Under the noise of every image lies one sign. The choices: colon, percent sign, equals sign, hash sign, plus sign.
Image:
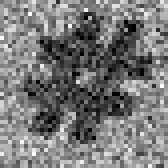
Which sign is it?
hash sign
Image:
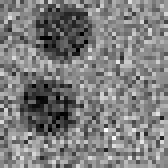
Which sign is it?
colon
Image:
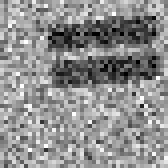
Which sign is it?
equals sign
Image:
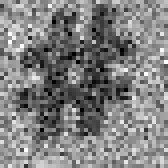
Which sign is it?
hash sign
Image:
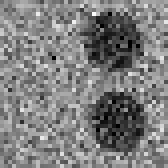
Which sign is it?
colon
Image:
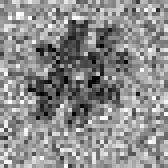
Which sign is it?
hash sign
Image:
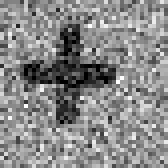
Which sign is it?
plus sign
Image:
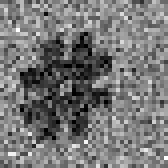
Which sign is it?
hash sign
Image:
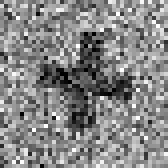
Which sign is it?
plus sign
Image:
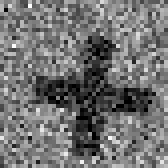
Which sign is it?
plus sign
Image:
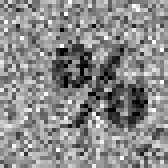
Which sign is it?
percent sign
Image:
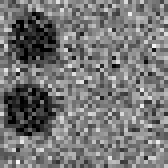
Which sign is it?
colon
